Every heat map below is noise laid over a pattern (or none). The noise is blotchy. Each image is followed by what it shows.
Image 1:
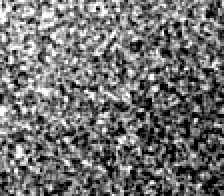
a smooth slope
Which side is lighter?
top left
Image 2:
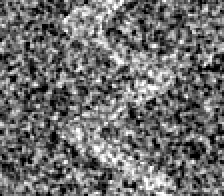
a wavy band
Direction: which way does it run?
top to bottom
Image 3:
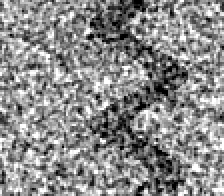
a wavy band
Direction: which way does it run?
top to bottom
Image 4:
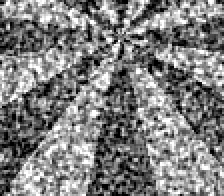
spokes from one point
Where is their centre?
top middle
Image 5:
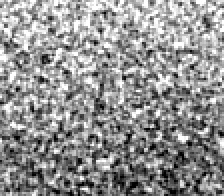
a smooth slope
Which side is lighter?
top
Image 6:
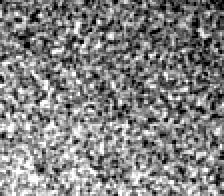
a smooth slope
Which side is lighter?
bottom left
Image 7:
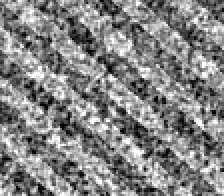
diagonal stripes
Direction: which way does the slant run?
top left to bottom right
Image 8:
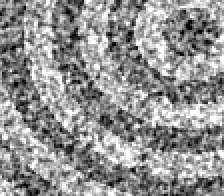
rings round one point
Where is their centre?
top right
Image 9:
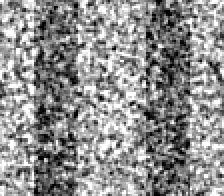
vertical stripes
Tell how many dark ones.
2
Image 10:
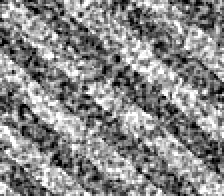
diagonal stripes
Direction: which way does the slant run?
top left to bottom right
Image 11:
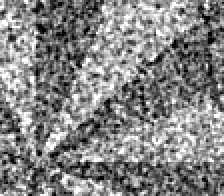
spokes from one point
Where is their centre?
bottom left
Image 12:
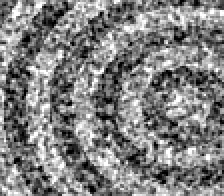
rings round one point
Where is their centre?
middle right
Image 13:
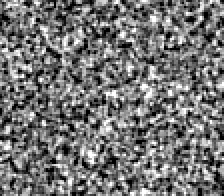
only noise
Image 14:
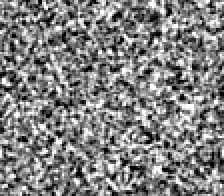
only noise
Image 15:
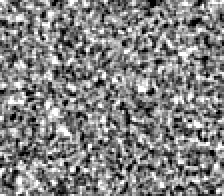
only noise
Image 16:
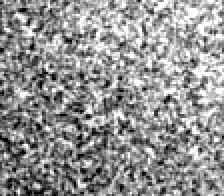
a smooth slope
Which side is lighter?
top right
